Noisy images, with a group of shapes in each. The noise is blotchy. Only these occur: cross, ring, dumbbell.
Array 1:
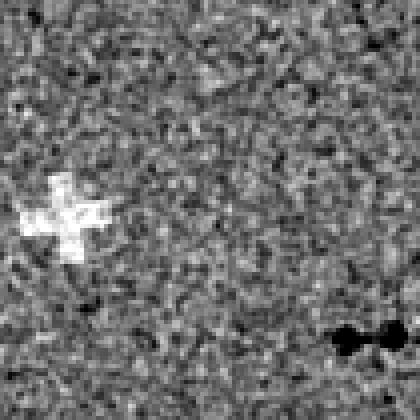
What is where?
middle left: light cross; bottom right: dark dumbbell
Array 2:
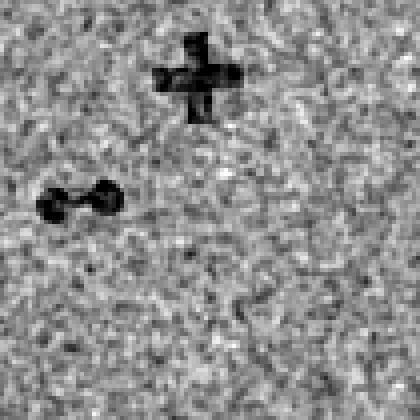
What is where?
top middle: dark cross; middle left: dark dumbbell
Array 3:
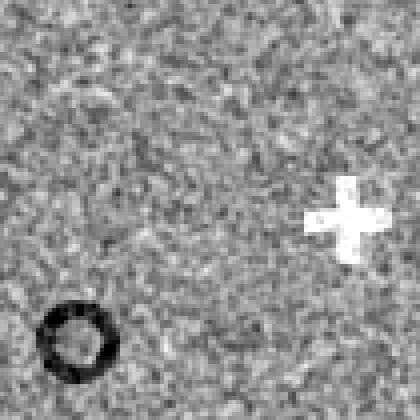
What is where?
middle right: light cross; bottom left: dark ring
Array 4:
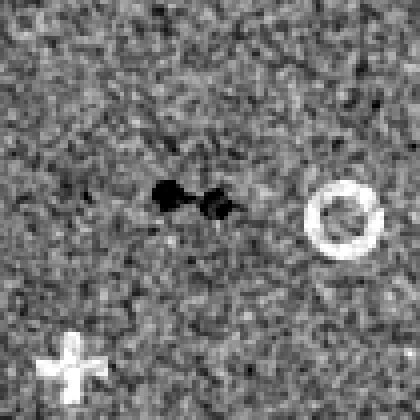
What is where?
centre: dark dumbbell; middle right: light ring; bottom left: light cross
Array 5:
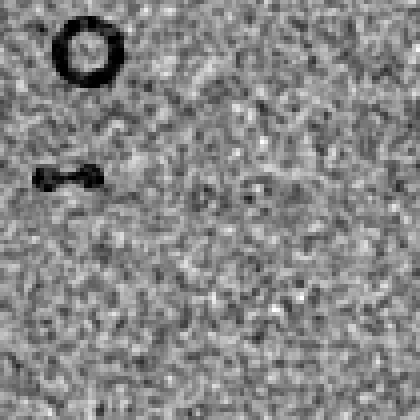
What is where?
top left: dark ring; middle left: dark dumbbell
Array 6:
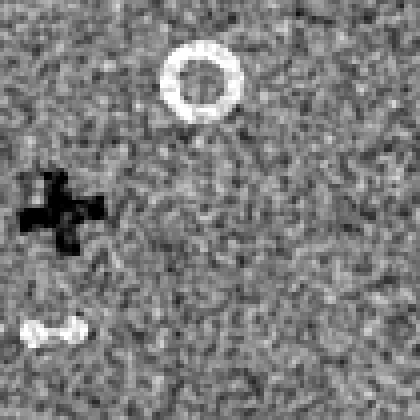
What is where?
top middle: light ring; middle left: dark cross; bottom left: light dumbbell
